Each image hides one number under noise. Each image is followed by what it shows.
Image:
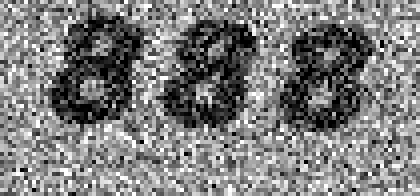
888
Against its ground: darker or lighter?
darker
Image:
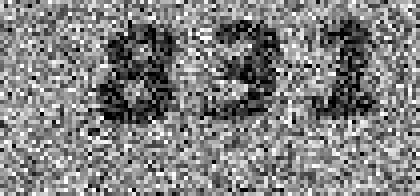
831
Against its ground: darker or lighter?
darker
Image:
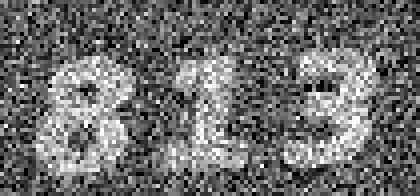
813
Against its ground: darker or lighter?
lighter
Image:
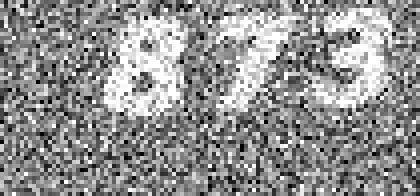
873
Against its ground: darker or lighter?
lighter
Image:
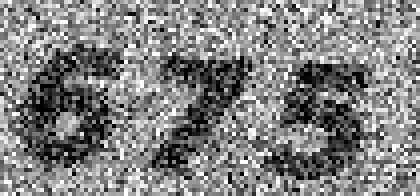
675
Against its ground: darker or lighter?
darker
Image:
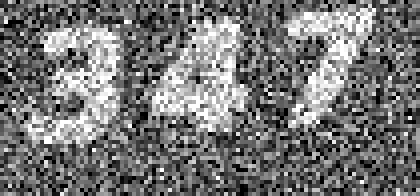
347
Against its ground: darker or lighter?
lighter
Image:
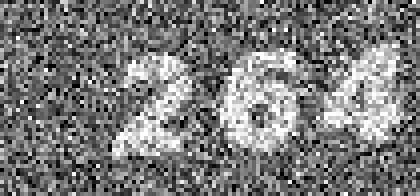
264
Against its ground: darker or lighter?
lighter
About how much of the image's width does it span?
two thirds
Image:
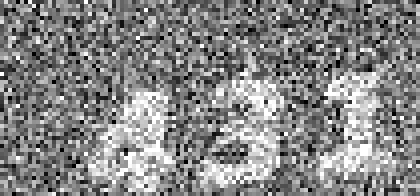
431
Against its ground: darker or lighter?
lighter
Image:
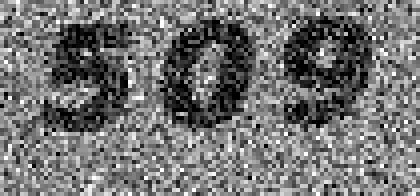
509
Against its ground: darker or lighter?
darker
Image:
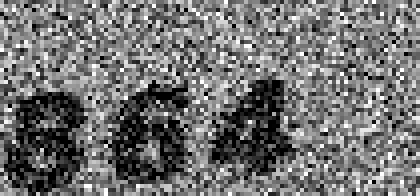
864
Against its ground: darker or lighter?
darker
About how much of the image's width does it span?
two thirds
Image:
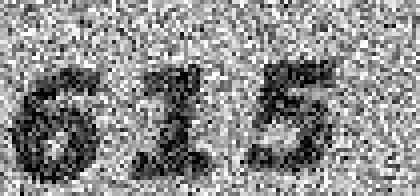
615
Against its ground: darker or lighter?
darker
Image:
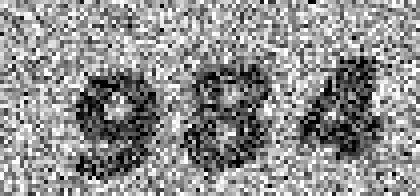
984
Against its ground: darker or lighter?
darker
